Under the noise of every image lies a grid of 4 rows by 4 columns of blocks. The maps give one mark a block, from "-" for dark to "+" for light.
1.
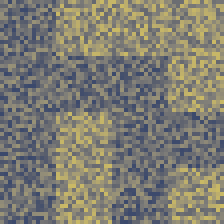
- + + +
- - - +
- + - -
- + - +
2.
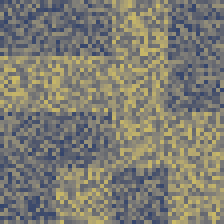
- - + -
+ + + -
- - + +
- + - +
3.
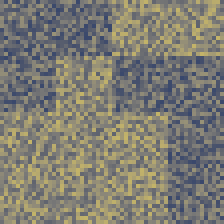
- - + +
- + - -
+ + + -
+ + + -
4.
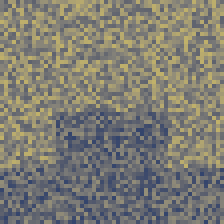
+ + + +
+ + + +
+ - - +
- - - -
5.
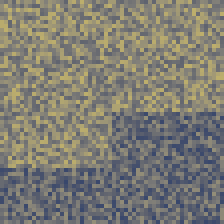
+ + + +
+ + + +
+ + - -
- - - -
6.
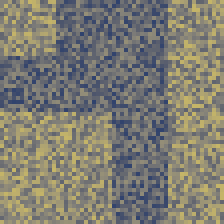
+ - - +
- - - +
+ + - +
+ + - +
